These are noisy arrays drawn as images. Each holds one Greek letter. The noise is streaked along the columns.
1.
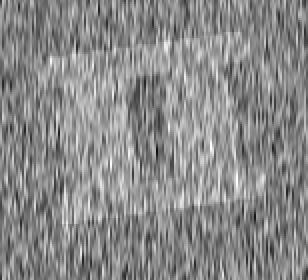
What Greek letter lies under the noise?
pi
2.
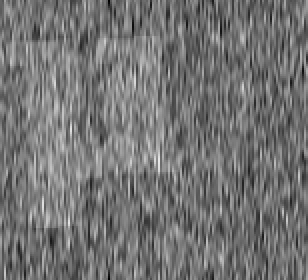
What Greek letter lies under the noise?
mu
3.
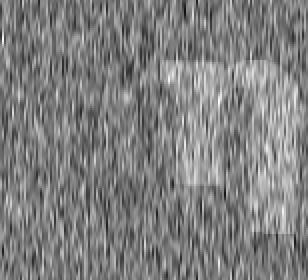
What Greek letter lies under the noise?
eta
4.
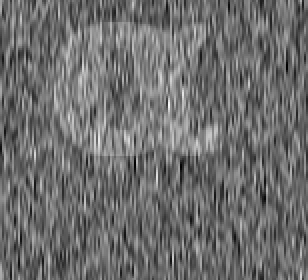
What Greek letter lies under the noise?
alpha
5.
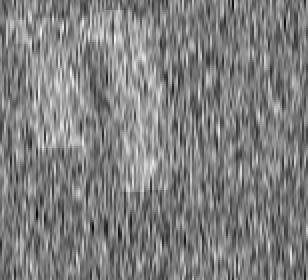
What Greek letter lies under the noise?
eta
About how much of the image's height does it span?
two thirds
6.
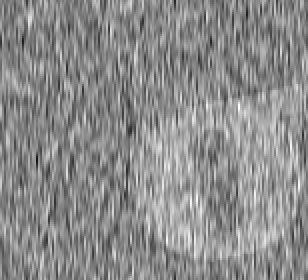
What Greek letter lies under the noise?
sigma
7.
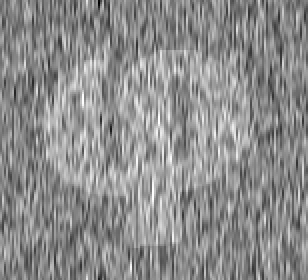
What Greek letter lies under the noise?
phi
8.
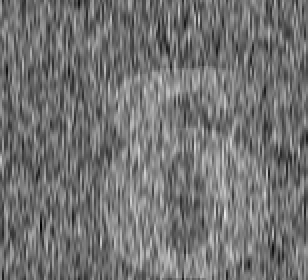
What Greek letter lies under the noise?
delta
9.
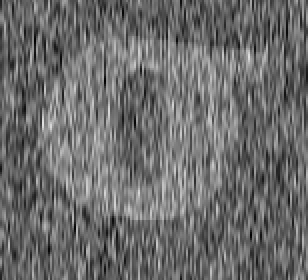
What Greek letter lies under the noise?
sigma
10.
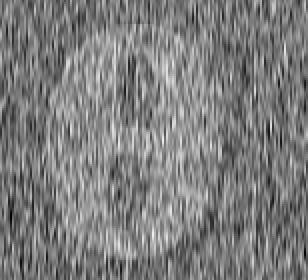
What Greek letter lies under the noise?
theta
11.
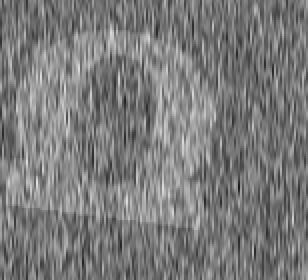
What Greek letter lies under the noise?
omega
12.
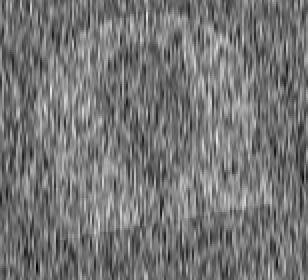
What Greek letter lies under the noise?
omega
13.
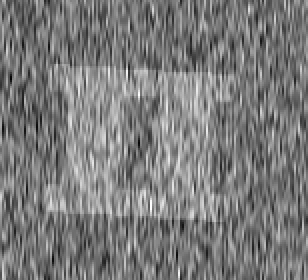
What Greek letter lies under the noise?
pi
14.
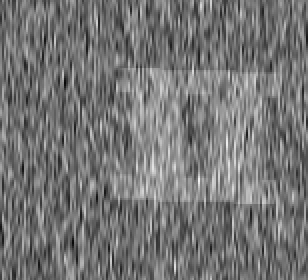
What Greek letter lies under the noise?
pi
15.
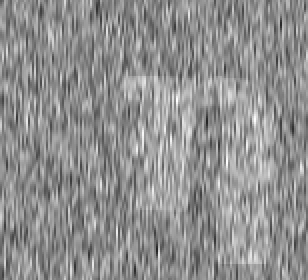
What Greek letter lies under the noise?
eta
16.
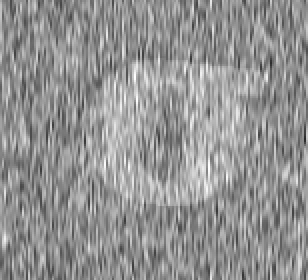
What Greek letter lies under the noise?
sigma
